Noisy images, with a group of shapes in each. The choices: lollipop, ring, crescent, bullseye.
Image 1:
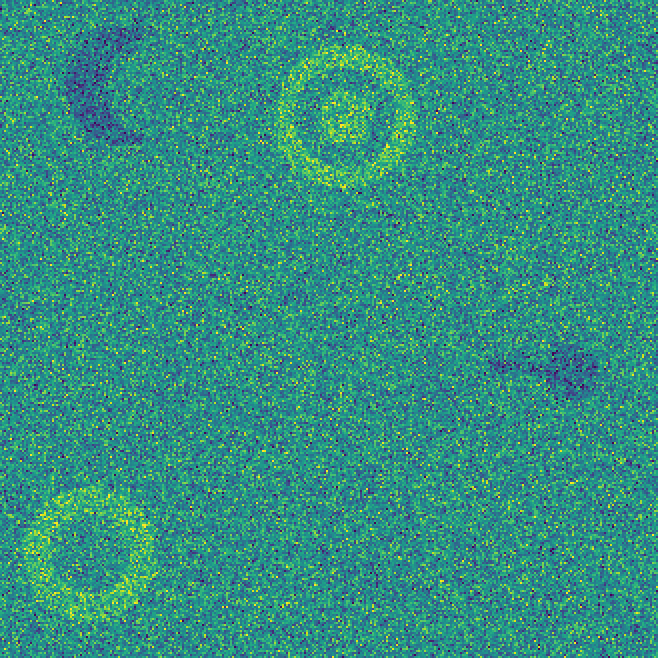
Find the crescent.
top left
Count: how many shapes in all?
4
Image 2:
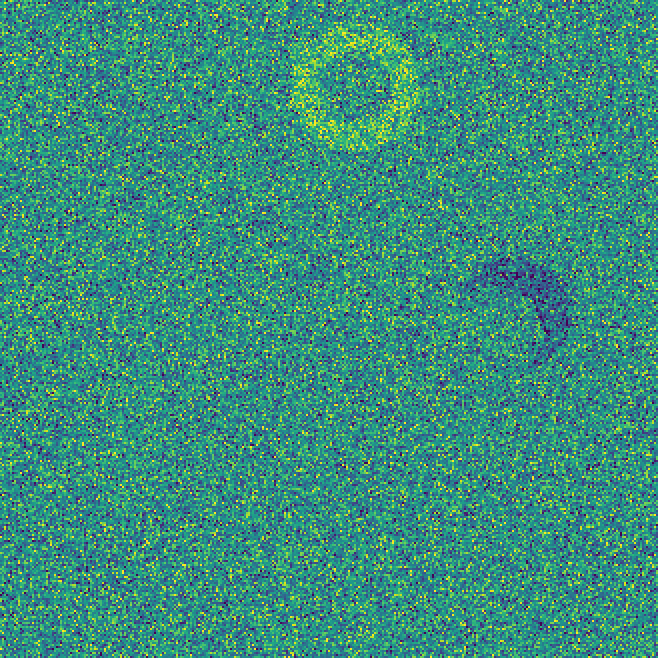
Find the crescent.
middle right
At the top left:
nothing
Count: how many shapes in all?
2
